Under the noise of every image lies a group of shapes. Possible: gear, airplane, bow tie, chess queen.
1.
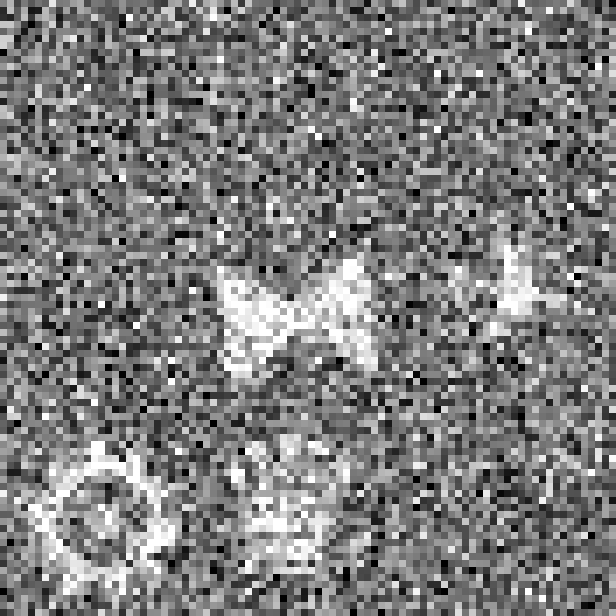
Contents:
centre: bow tie; middle right: airplane; bottom left: gear; bottom middle: chess queen
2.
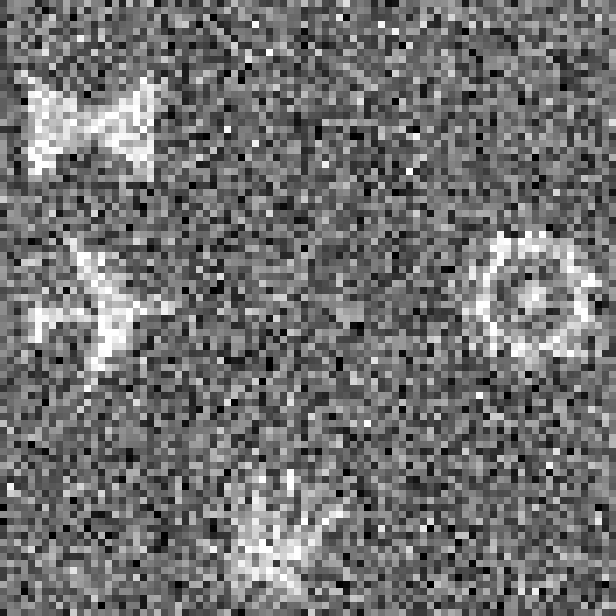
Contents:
top left: bow tie; middle left: airplane; middle right: gear; bottom middle: chess queen
